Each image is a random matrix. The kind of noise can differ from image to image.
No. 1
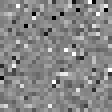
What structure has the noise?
heavy tails
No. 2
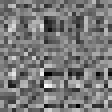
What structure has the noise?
low rank plus noise
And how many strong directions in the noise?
one
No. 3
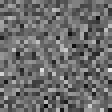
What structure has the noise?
low rank plus noise
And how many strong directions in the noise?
five to eight
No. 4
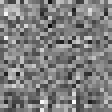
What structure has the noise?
low rank plus noise
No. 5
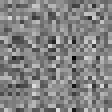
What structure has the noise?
low rank plus noise
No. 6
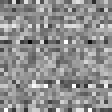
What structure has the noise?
rows of uneven size
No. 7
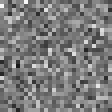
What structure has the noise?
independent entries
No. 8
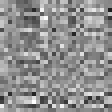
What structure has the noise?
low rank plus noise
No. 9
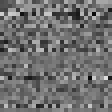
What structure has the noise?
rows of uneven size
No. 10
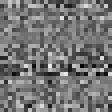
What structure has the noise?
rows of uneven size
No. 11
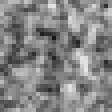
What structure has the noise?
blotchy
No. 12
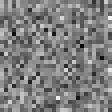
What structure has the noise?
independent entries
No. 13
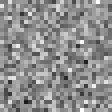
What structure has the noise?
independent entries
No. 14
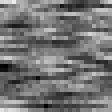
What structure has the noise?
streaked along the rows
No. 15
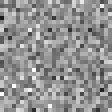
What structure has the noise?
low rank plus noise
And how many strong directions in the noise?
five to eight
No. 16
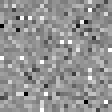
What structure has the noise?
heavy tails
